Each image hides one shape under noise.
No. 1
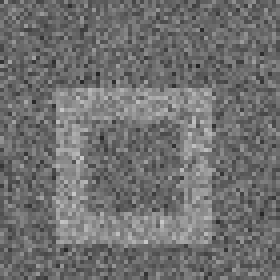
square frame
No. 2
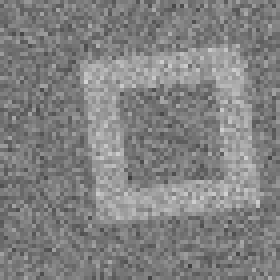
square frame
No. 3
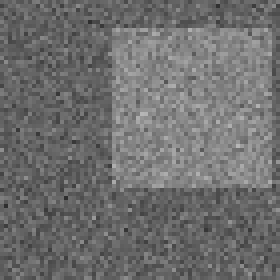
square
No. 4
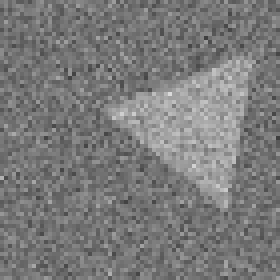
triangle
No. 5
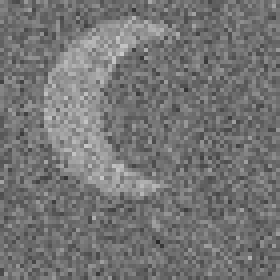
crescent
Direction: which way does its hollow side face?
right
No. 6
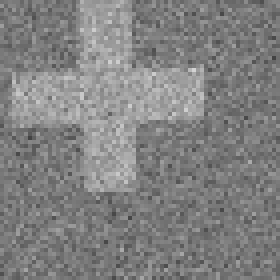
cross
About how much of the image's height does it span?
two thirds
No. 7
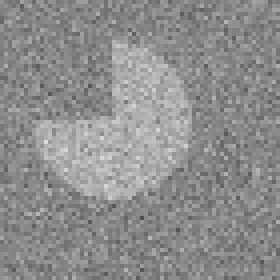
disc with a wedge cut out
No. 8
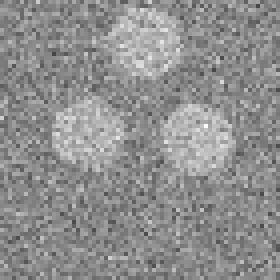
three dots
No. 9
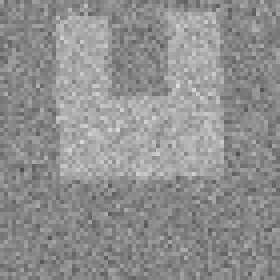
square with a notch
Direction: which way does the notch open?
up
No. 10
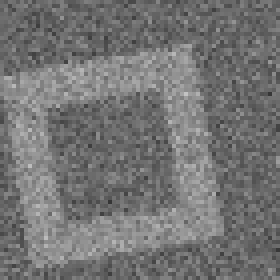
square frame
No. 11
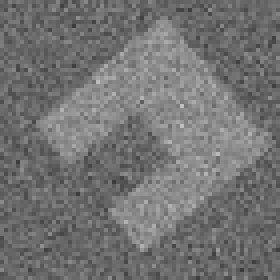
square with a notch
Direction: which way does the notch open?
down and left
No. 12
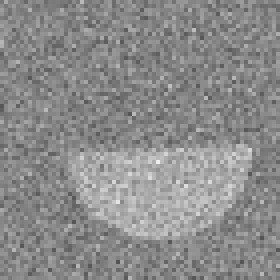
half disc
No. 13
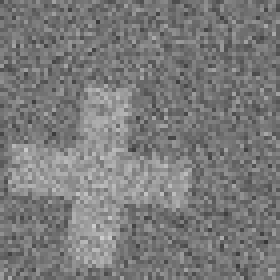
cross
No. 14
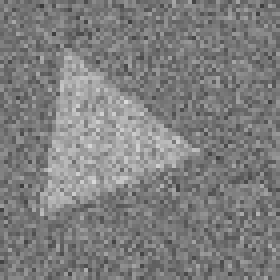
triangle
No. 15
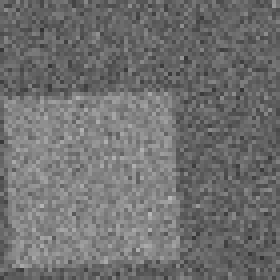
square
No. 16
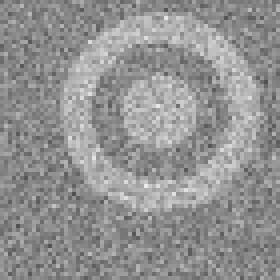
bullseye
